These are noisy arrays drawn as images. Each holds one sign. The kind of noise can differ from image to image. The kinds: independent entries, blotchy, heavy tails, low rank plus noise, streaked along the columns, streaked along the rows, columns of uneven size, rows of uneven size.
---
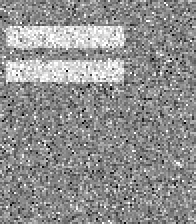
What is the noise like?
heavy tails
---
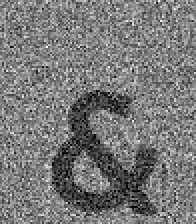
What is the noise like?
low rank plus noise
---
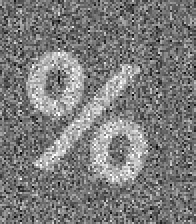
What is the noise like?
columns of uneven size
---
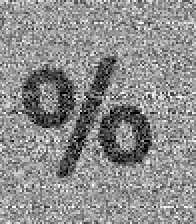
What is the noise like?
rows of uneven size
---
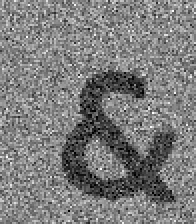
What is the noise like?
independent entries
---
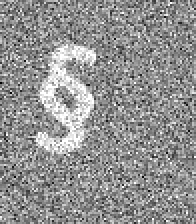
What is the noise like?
independent entries
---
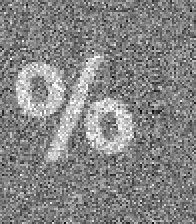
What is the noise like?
low rank plus noise
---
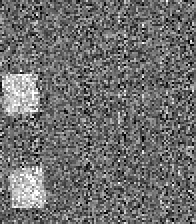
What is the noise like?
columns of uneven size
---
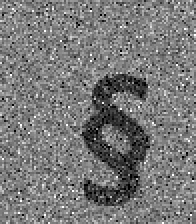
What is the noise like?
heavy tails
